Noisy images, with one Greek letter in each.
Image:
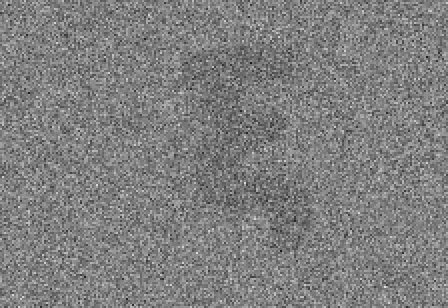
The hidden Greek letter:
xi
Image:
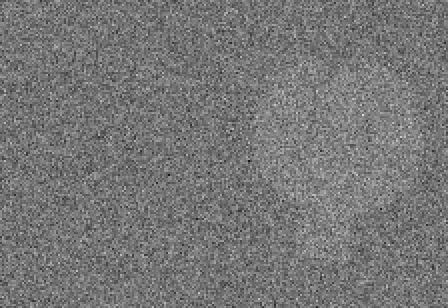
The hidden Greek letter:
phi
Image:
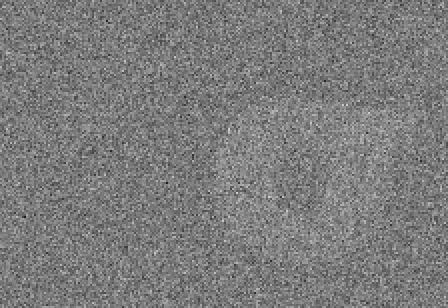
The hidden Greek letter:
sigma
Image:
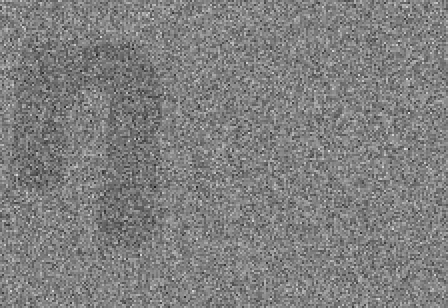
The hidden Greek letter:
eta
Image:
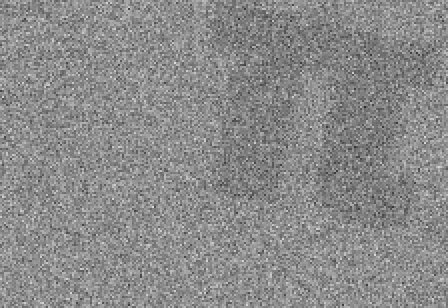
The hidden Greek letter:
pi
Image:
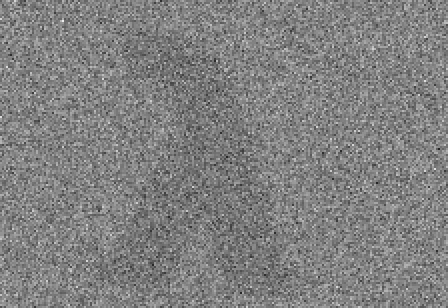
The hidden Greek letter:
lambda
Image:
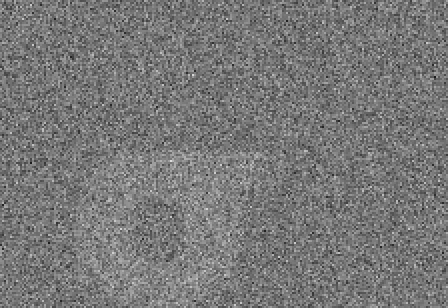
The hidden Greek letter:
sigma
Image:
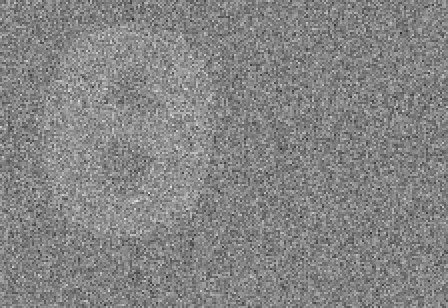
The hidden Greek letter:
theta
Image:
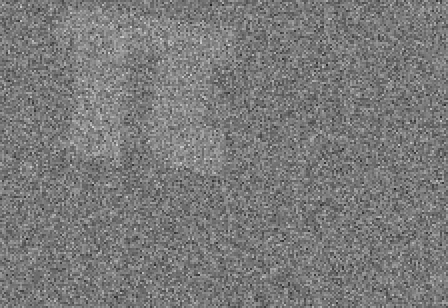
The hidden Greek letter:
pi
